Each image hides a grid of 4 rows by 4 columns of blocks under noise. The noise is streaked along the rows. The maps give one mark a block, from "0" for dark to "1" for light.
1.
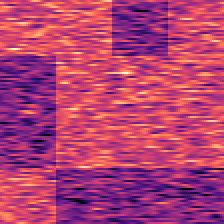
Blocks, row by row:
1 1 0 1
0 1 1 1
0 1 1 1
1 0 0 0
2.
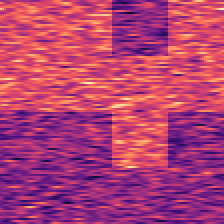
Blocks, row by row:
1 1 0 1
1 1 1 1
0 0 1 0
0 0 0 0
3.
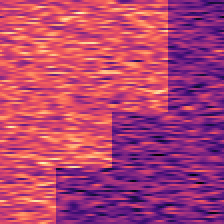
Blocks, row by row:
1 1 1 0
1 1 1 0
1 1 0 0
1 0 0 0
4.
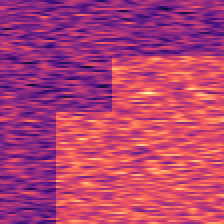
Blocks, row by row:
0 0 0 0
0 0 1 1
0 1 1 1
0 1 1 1
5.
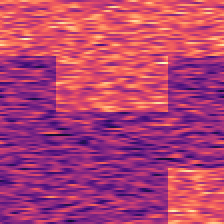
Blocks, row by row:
1 1 1 1
0 1 1 0
0 0 0 0
0 0 0 1
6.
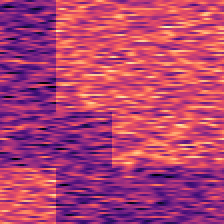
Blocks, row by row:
0 1 1 1
0 1 1 1
0 0 1 1
1 0 0 0
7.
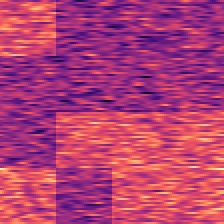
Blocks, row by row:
1 0 0 0
0 0 0 0
0 1 1 1
1 0 1 1
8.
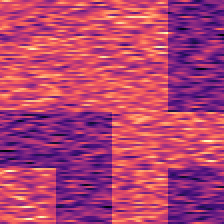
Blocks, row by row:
1 1 1 0
1 1 1 0
0 0 1 1
1 0 1 0
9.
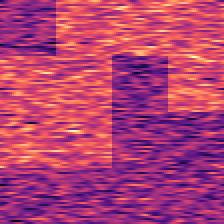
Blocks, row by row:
0 1 1 1
1 1 0 1
1 1 0 0
0 0 0 0
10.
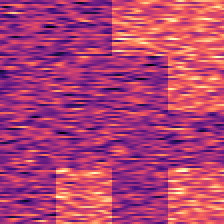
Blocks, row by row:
0 0 1 1
0 0 0 1
0 0 0 0
0 1 0 1
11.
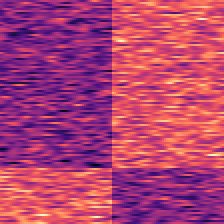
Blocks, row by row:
0 0 1 1
0 0 1 1
0 0 1 1
1 1 0 0
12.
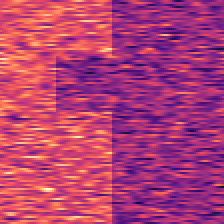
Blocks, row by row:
1 1 0 0
1 0 0 0
1 1 0 0
1 1 0 0
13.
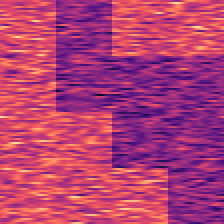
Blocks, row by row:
1 0 1 1
1 0 0 0
1 1 0 0
1 1 1 0
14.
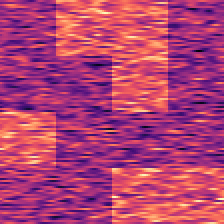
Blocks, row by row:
0 1 1 0
0 0 1 0
1 0 0 0
0 0 1 1
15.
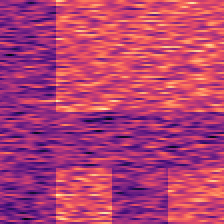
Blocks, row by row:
0 1 1 1
0 1 1 1
0 0 0 0
0 1 0 1
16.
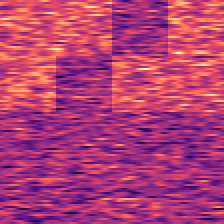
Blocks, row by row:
1 1 0 1
1 0 1 1
0 0 0 0
0 0 0 0
